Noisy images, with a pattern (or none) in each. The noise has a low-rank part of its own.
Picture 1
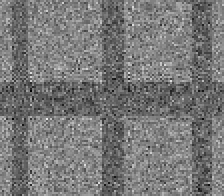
bands of rows crossing bands of columns
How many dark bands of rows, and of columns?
1 and 3
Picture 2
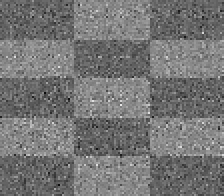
a checkerboard
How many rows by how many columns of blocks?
5 by 3
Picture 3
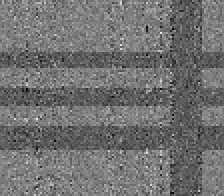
bands of rows crossing bands of columns
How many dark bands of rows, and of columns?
3 and 1
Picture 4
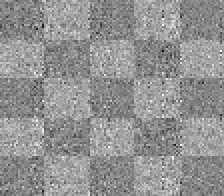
a checkerboard
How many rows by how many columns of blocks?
5 by 5
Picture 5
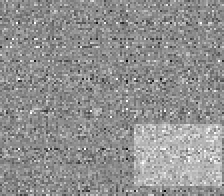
one block
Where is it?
bottom right
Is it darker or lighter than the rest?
lighter
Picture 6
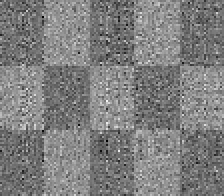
a checkerboard
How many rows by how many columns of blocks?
3 by 5
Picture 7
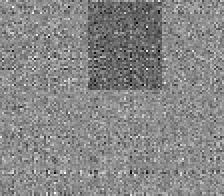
one block
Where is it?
top middle
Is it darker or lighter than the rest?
darker
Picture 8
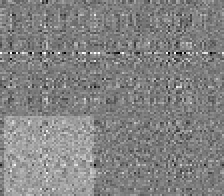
one block
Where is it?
bottom left
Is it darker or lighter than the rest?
lighter
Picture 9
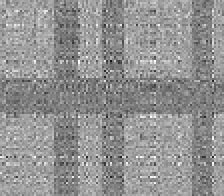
bands of rows crossing bands of columns
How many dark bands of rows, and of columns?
1 and 3
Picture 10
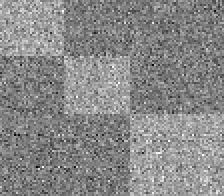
blocks along the diagonal
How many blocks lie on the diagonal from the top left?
3
